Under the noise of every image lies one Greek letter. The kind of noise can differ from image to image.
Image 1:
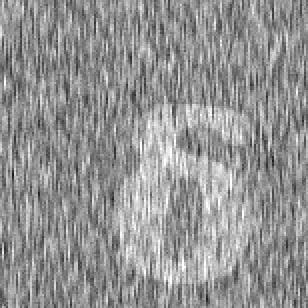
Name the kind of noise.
streaked along the columns
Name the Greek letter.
delta
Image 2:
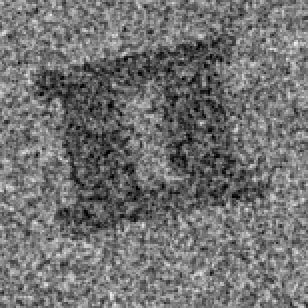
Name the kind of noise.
blotchy
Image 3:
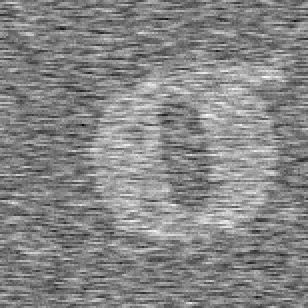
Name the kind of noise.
streaked along the rows
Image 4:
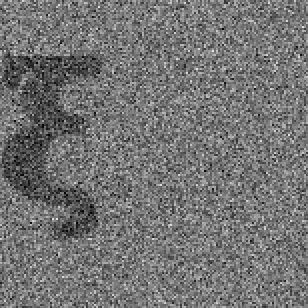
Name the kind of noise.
independent entries
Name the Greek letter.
xi
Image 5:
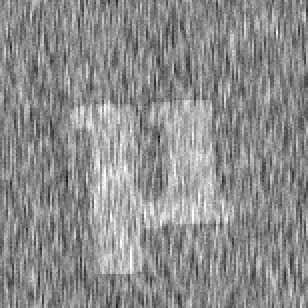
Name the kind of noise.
streaked along the columns
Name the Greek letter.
mu
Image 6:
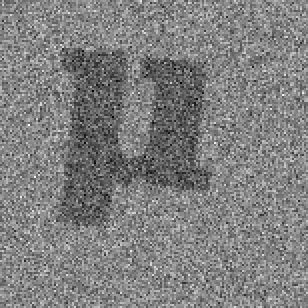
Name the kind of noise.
independent entries
